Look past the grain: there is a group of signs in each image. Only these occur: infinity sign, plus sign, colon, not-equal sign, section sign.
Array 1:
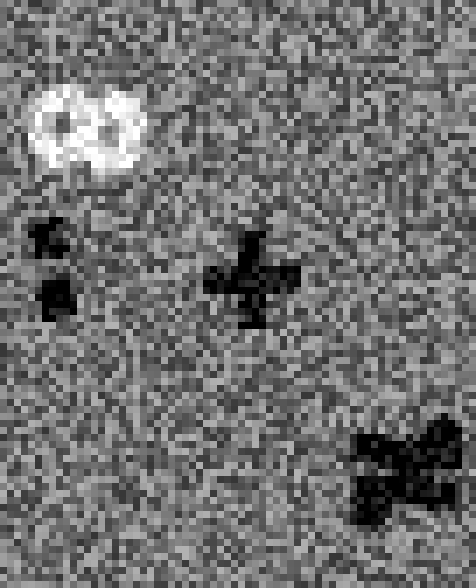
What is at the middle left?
colon
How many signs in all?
4
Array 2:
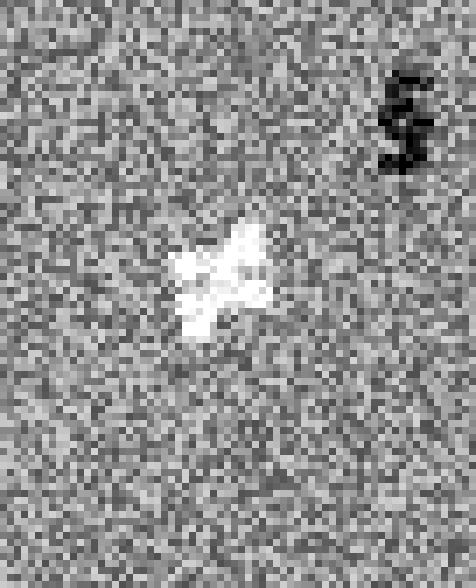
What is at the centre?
not-equal sign
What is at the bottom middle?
nothing
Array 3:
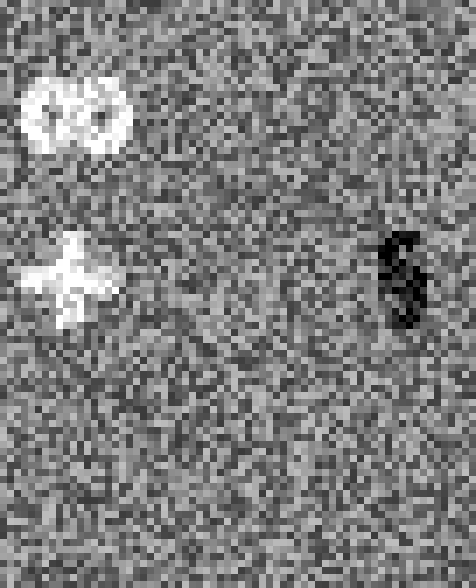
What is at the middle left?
plus sign
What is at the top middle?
nothing
